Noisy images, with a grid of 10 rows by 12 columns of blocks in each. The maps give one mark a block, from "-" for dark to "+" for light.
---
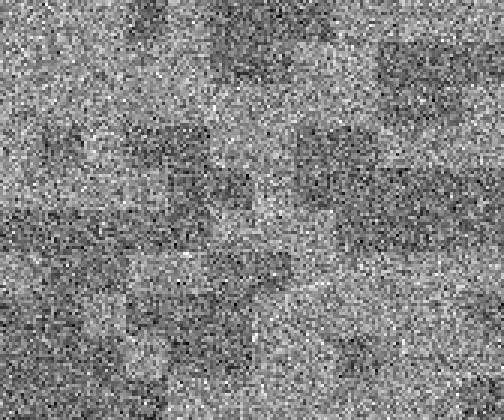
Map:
+ + + - + - - - + + + +
+ + + + + - - + + - - -
+ + + + + + + + + - - +
+ - + - - + + - - + + +
+ + + + - - + - - - - -
- - - - - + + + - - - -
+ - - + + - - + + + + +
- - + - - - + + + + + -
- - - + - - + + - + + +
- - - - + + + + + + + -
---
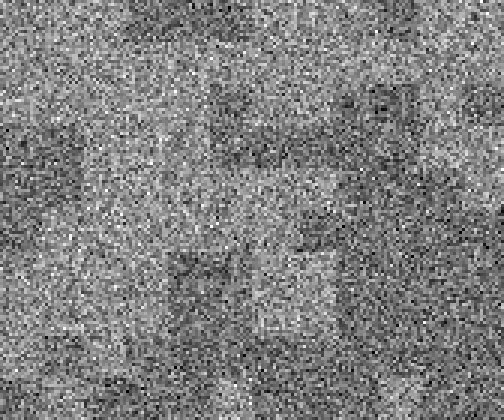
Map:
+ + + - - - + + + - + +
+ + + + + + + + + + + +
+ + + + + - + + - - + -
- - + + + - - - - - + +
- - + + + + + + - - - +
- + + + + + + - - - - -
+ + + + - - + + - - - -
+ + + + - - + + - - - -
+ - + - - - - - - - - -
- + - - - + - - - + - -
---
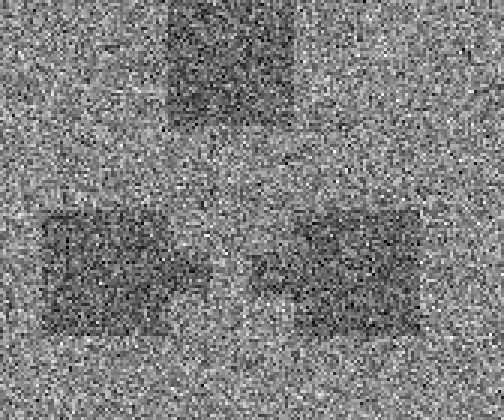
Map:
+ + + + - - - + + + + +
+ + + + - - - + + + + +
+ + + + - - - + + + + +
+ + + + + + + + + + + +
+ + + + + + + + + + + +
+ - - - + + + - - - + +
+ - - - - + - - - - + +
+ - - - + + + - - - + +
+ + + + + + + + + + + +
+ + + + + + + + + + + +
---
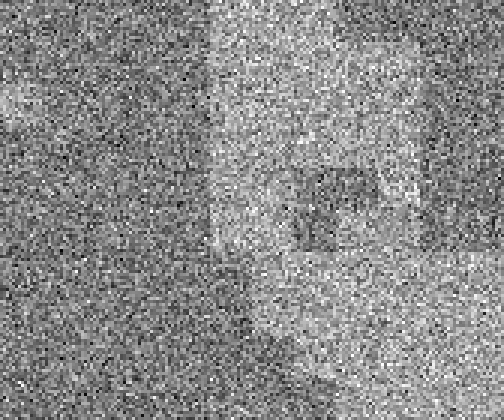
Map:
- - - - - + + + - - - -
- - - - - + + + + + - -
+ - - - - + + + + + - -
- - - - - + + + + + - -
- - - - - + + - - + - -
- - - - - + + - + + - -
- - - - - - + + + + + +
- - - - - - + + + + + +
- - - - - - - + + + + +
- - - - - - - - + + + +
